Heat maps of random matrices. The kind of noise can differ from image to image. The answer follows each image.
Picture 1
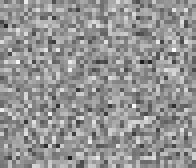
low rank plus noise
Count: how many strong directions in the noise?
five to eight
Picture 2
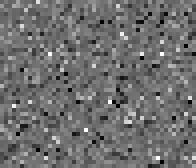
heavy tails
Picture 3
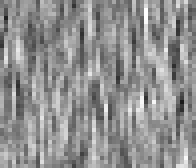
streaked along the columns
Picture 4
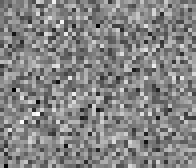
independent entries
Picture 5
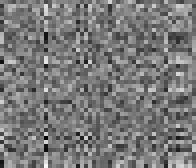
low rank plus noise
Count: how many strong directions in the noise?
one
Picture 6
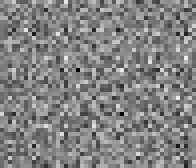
low rank plus noise
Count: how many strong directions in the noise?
three or four
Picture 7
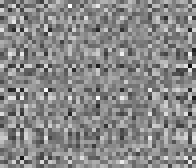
low rank plus noise
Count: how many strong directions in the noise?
one
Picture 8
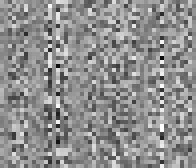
columns of uneven size
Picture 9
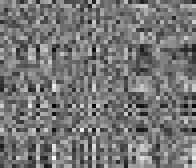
low rank plus noise
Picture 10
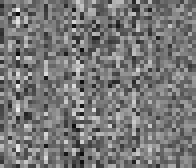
columns of uneven size
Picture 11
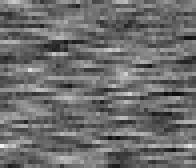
streaked along the rows
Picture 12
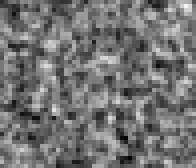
blotchy
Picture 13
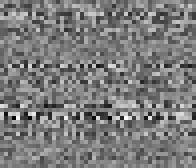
rows of uneven size
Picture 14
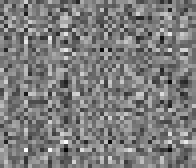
low rank plus noise
